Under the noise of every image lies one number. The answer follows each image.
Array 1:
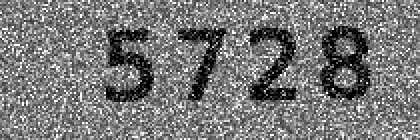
5728
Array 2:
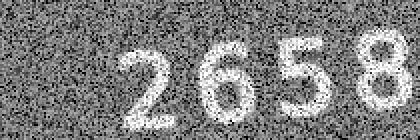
2658
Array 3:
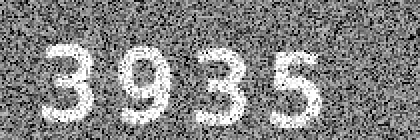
3935
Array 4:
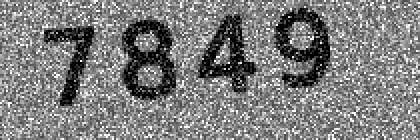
7849
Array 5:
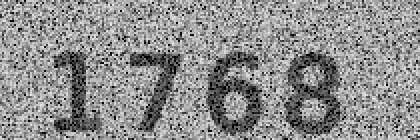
1768
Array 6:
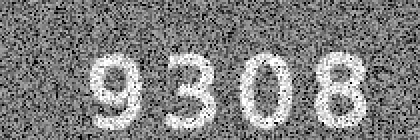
9308
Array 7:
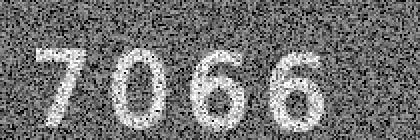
7066
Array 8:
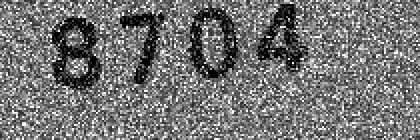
8704
